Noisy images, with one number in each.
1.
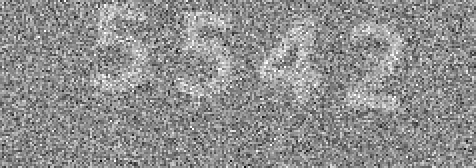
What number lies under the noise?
5542
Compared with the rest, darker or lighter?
lighter
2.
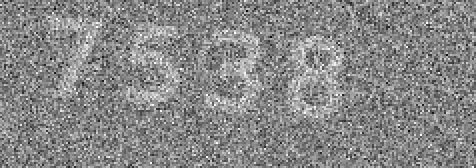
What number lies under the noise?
7538
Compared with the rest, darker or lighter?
lighter
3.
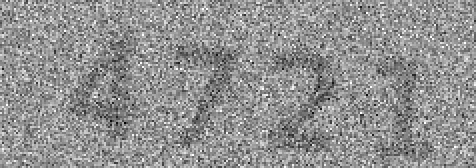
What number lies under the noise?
4721
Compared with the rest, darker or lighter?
darker
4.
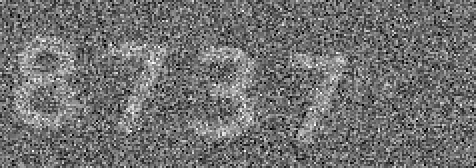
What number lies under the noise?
8737
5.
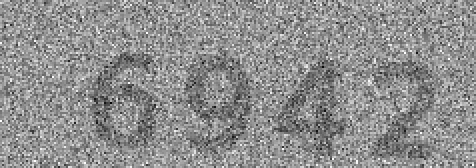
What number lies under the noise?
6942
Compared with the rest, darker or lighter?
darker
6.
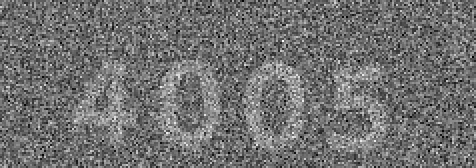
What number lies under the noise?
4005
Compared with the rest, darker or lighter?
lighter
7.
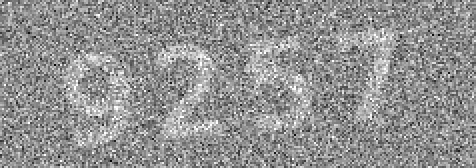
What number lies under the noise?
9257
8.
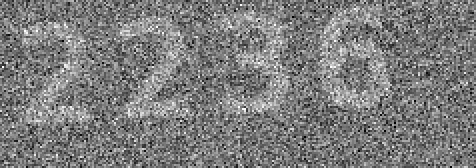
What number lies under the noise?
2236
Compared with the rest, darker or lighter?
lighter
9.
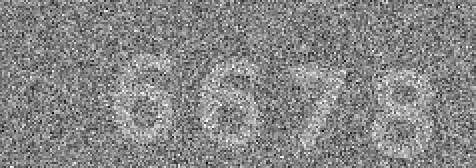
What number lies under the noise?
6678
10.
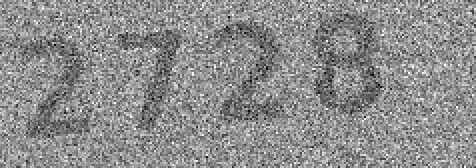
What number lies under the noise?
2728
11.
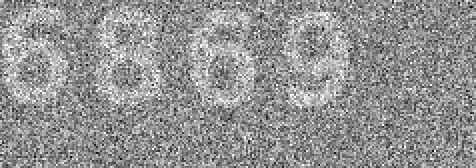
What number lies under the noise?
6869
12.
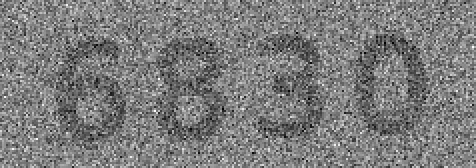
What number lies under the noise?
6830
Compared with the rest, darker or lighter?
darker
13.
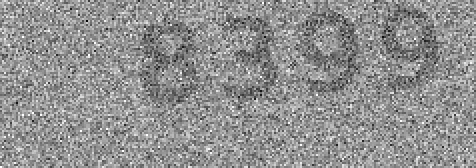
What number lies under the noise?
8399
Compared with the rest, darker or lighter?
darker
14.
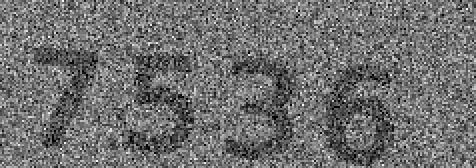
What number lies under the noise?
7536
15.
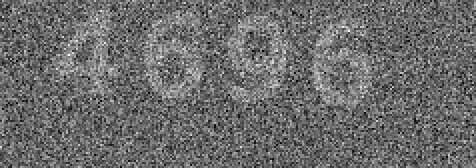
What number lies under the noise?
4696
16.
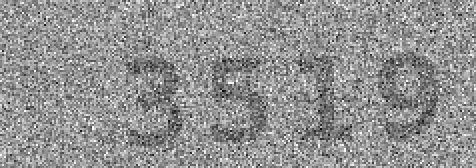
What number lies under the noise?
3519
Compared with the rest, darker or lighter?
darker
